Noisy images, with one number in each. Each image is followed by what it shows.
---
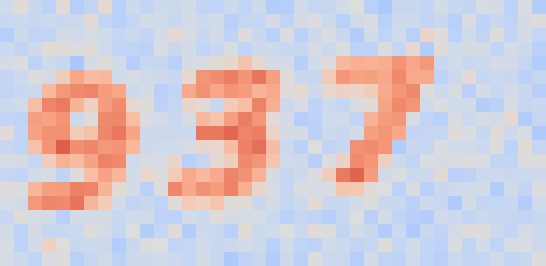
937
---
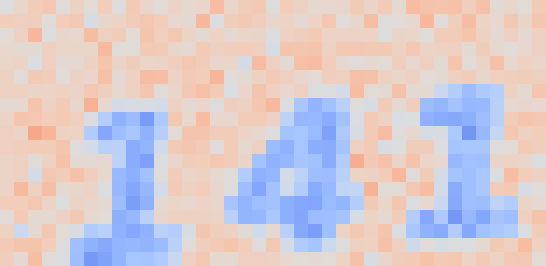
141
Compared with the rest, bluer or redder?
bluer
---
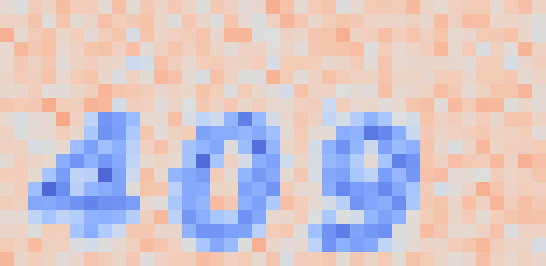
409
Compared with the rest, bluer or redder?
bluer
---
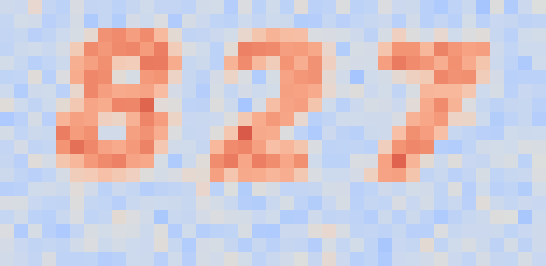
827
